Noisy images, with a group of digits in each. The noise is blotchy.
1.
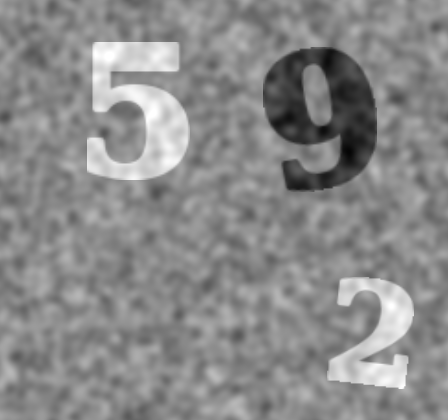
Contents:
top left: light 5; top right: dark 9; bottom right: light 2
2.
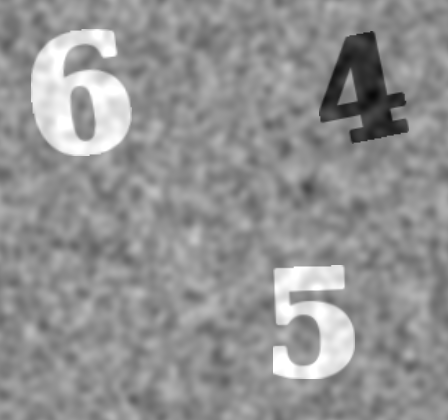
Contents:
top left: light 6; top right: dark 4; bottom right: light 5
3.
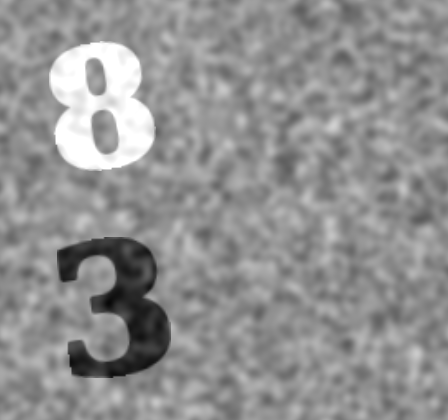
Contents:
top left: light 8; bottom left: dark 3
